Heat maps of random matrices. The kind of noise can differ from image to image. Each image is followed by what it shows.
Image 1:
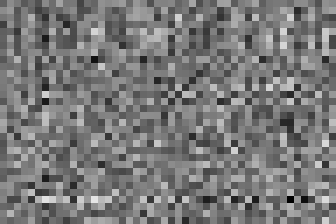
low rank plus noise
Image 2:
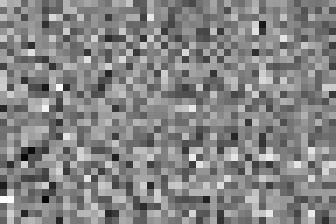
low rank plus noise
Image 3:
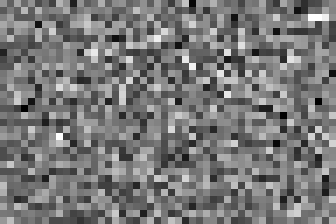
independent entries
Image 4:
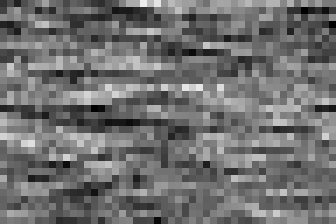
streaked along the rows
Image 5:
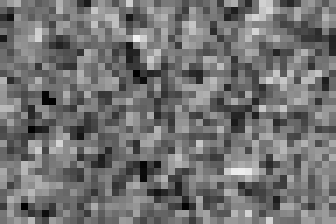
blotchy
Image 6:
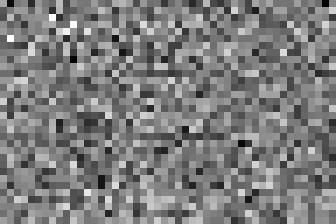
low rank plus noise
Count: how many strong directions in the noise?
five to eight
